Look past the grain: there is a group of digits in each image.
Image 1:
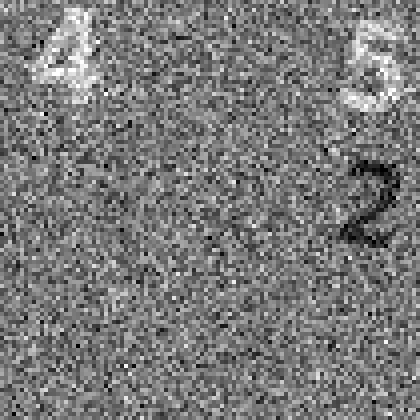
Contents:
top left: light 4; top right: light 5; middle right: dark 2
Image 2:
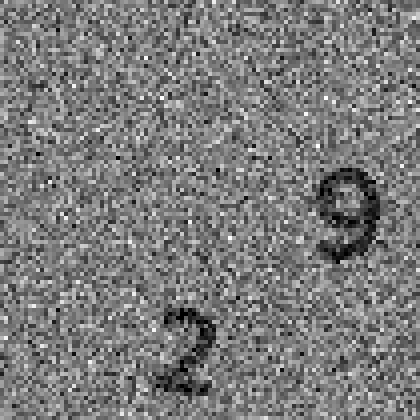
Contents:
middle right: dark 9; bottom middle: dark 2
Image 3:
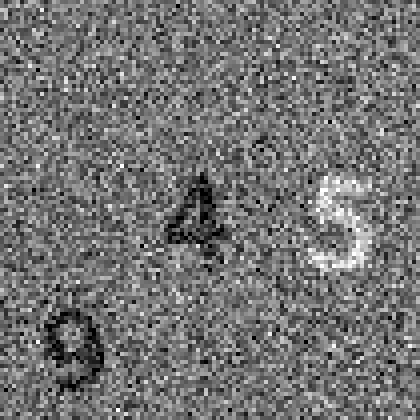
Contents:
centre: dark 4; middle right: light 5; bottom left: dark 9
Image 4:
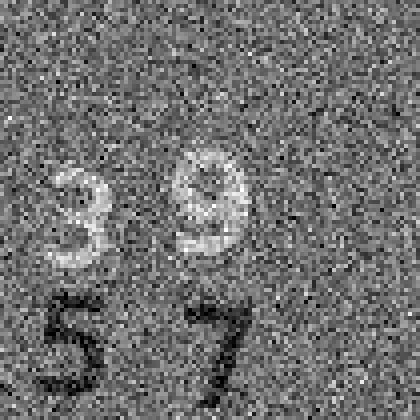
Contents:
middle left: light 3; centre: light 9; bottom left: dark 5; bottom middle: dark 7
